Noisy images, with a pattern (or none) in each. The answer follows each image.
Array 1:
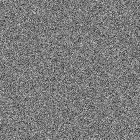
only noise
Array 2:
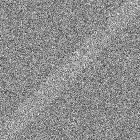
a diagonal band
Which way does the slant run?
bottom left to top right
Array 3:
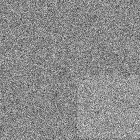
one block
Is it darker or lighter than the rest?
lighter
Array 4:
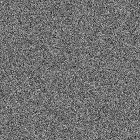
only noise
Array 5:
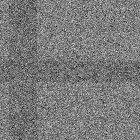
bands of rows crossing bands of columns
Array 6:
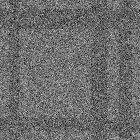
bands of rows crossing bands of columns
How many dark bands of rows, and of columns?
2 and 3
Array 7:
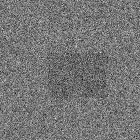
one block
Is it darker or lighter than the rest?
darker
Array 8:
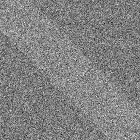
a diagonal band
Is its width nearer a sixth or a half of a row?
a half
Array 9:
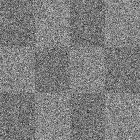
a checkerboard
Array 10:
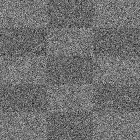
a checkerboard
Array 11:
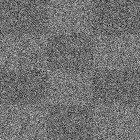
a checkerboard
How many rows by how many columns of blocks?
4 by 3
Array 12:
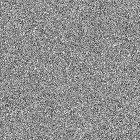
only noise
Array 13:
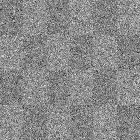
a checkerboard
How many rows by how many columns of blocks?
4 by 6
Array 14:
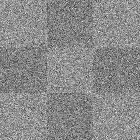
a checkerboard
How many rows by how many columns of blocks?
3 by 3
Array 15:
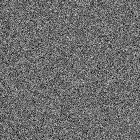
only noise
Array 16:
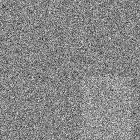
one block
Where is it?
bottom right
